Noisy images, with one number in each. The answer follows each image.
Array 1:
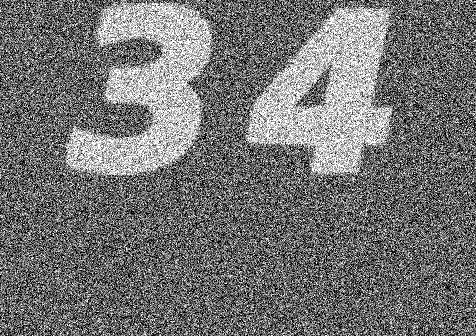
34
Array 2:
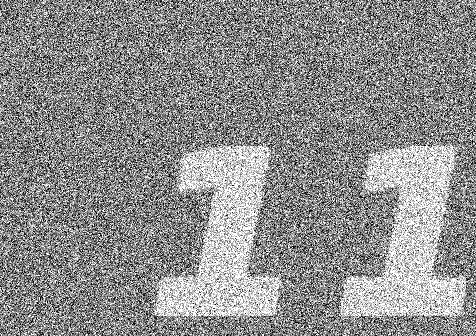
11
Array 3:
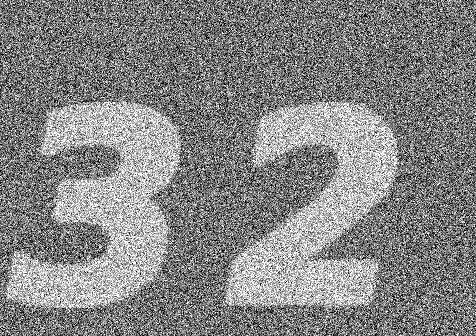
32
